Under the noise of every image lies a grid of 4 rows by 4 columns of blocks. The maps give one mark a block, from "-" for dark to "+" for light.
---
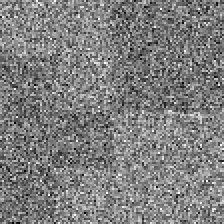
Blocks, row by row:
++--
-+--
--++
-+++
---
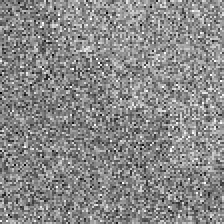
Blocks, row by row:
-+++
--++
---+
----
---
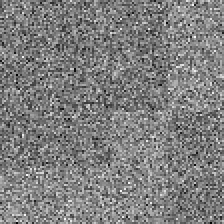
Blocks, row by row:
---+
---+
--+-
+++-
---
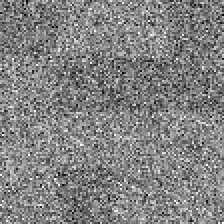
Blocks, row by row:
-++-
+---
++++
+-++
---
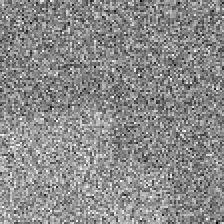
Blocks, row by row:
----
----
++--
+++-
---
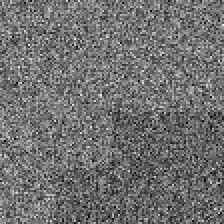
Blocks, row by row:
++++
++++
++--
+---
